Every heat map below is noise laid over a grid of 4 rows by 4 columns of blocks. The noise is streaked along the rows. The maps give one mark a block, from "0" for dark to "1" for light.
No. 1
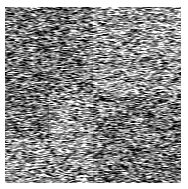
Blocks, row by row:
0 0 1 1
0 0 1 1
0 1 0 0
1 1 0 0
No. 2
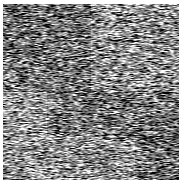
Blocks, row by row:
0 0 1 1
0 0 1 1
1 0 0 0
1 1 1 0
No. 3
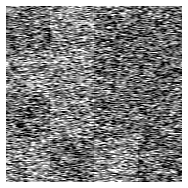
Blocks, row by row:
0 1 0 0
1 1 0 0
0 1 0 0
1 0 1 0
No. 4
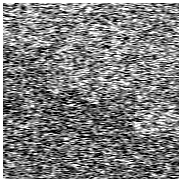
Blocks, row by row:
1 1 1 1
0 1 1 1
0 0 0 1
0 0 0 0
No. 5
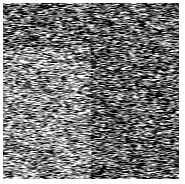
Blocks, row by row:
0 0 0 0
1 1 0 0
1 1 0 0
1 1 0 0
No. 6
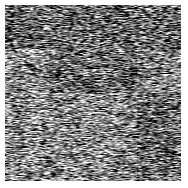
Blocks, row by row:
0 0 0 0
1 0 0 1
1 1 1 0
1 1 1 0
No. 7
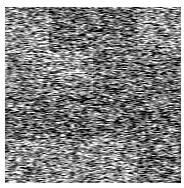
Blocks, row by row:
1 0 0 1
1 1 0 0
0 0 0 0
1 1 1 0
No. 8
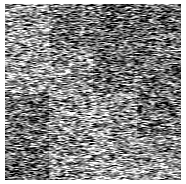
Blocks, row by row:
1 0 0 0
1 1 0 0
0 1 1 0
0 1 1 1
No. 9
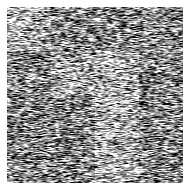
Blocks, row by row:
1 0 0 0
0 1 1 0
0 0 1 0
0 0 1 0
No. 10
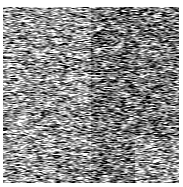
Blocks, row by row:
1 1 0 0
1 1 0 0
1 1 0 0
1 1 0 1
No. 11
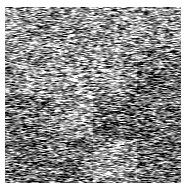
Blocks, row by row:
1 1 1 1
1 1 1 0
0 1 0 0
0 0 1 0
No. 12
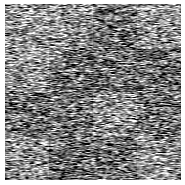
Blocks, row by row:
1 1 0 1
1 0 0 0
0 0 1 0
1 0 0 1
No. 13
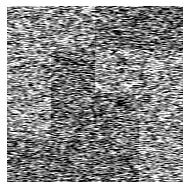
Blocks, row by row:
1 1 0 0
1 0 1 1
1 0 0 1
0 0 0 1
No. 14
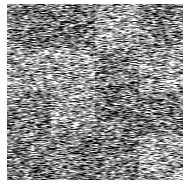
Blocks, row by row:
0 0 1 0
1 1 0 1
0 1 0 0
0 0 0 1
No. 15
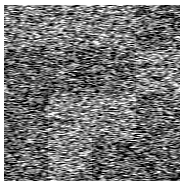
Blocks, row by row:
1 1 1 0
0 0 0 1
0 1 1 0
0 1 0 0
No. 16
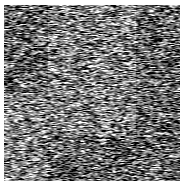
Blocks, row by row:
0 1 1 0
0 1 1 0
1 1 1 0
1 0 0 0
